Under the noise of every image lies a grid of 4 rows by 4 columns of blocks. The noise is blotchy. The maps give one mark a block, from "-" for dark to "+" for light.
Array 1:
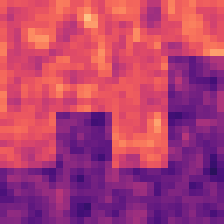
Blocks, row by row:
++++
+++-
+-+-
----
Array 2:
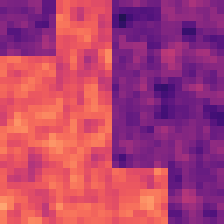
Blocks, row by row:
-+--
++--
++--
+++-
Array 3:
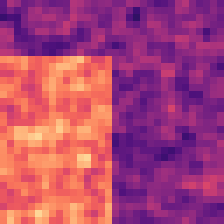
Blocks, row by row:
----
++--
++--
++--
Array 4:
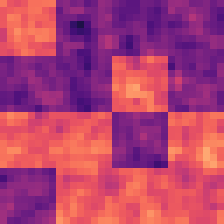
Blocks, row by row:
+---
--+-
++-+
-+++
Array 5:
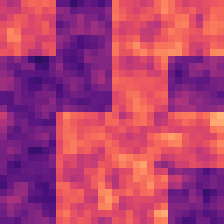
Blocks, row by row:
+-++
--+-
-+++
-++-
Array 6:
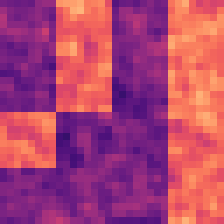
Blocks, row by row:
-+-+
-+-+
+--+
---+
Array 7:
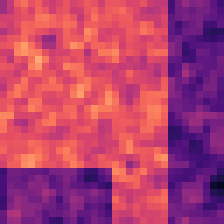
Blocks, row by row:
+++-
+++-
+++-
--+-
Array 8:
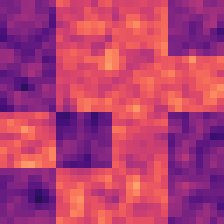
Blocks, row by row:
-++-
-+++
+-+-
-++-
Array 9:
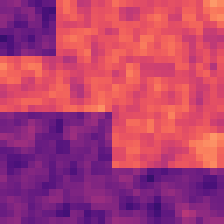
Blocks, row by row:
-+++
++++
--++
----
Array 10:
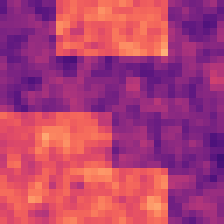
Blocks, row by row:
-++-
----
++--
+++-
